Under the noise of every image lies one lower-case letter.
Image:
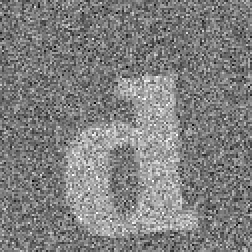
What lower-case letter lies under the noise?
d
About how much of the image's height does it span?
two thirds
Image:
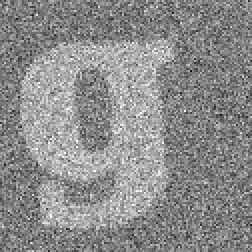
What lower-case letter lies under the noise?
g
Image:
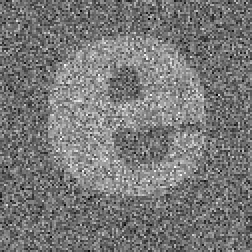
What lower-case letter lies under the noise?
e
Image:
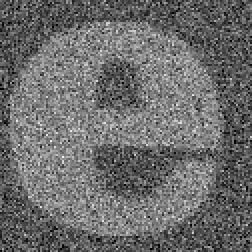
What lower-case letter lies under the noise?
e
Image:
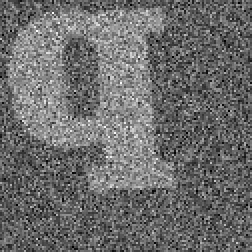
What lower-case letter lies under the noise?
q
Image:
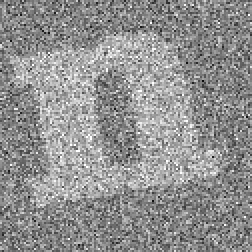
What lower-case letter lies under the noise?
n
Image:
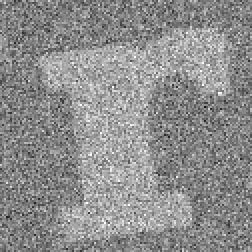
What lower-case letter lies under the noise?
r
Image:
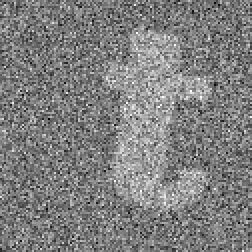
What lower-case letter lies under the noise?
t
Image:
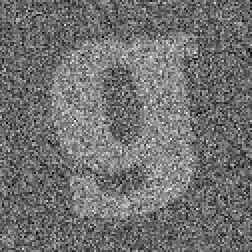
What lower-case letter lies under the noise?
g
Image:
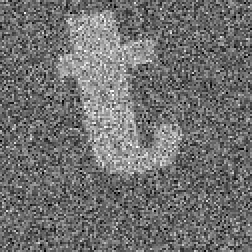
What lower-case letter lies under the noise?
t
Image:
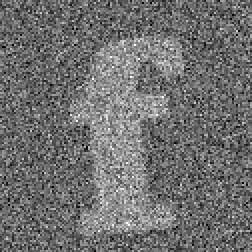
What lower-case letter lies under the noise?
f
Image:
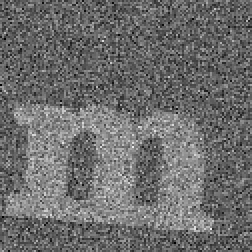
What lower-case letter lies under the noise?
m
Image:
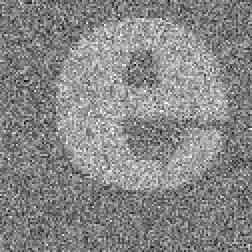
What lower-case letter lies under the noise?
e
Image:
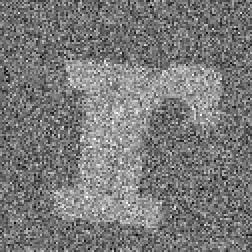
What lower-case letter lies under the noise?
r
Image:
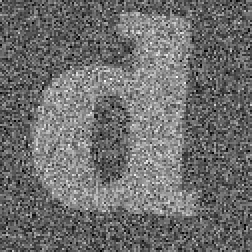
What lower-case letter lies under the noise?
d
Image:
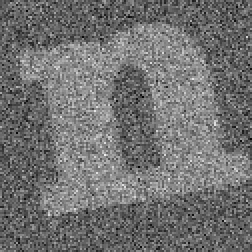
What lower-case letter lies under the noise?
n
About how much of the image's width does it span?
nearly all
